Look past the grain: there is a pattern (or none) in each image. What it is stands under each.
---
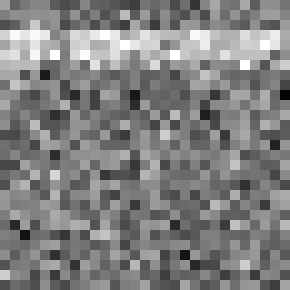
one horizontal stripe
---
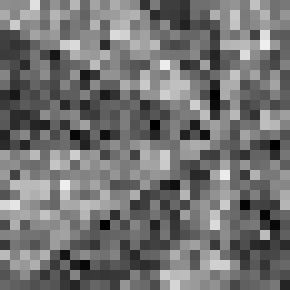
spokes from one point
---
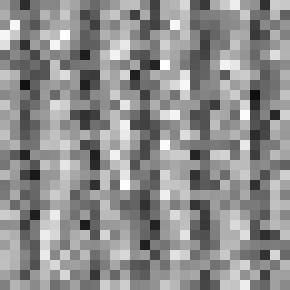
vertical stripes
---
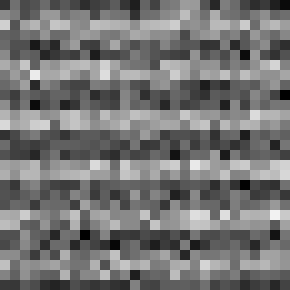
horizontal stripes
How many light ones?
6
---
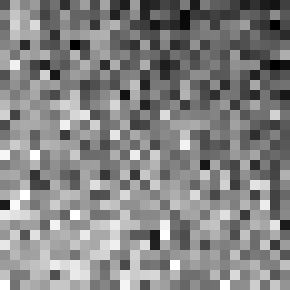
a smooth slope
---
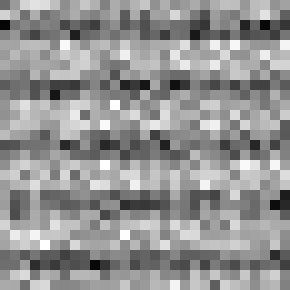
horizontal stripes
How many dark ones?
5
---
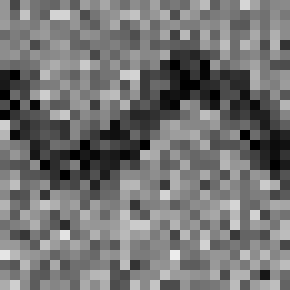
a wavy band
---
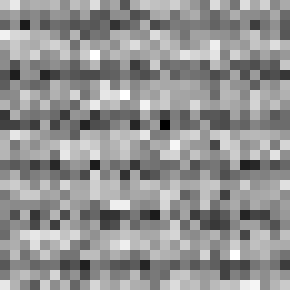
horizontal stripes
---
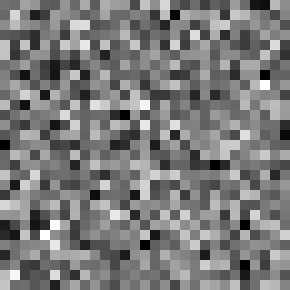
only noise
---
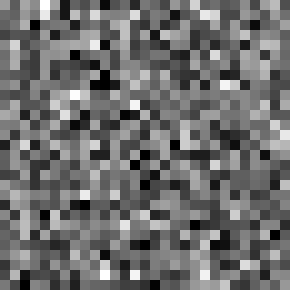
only noise
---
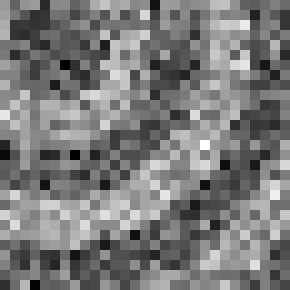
rings round one point
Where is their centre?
top left
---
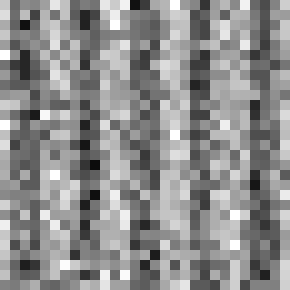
vertical stripes
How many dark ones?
5
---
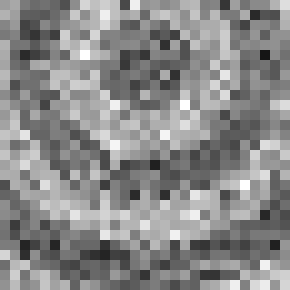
rings round one point
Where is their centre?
top middle
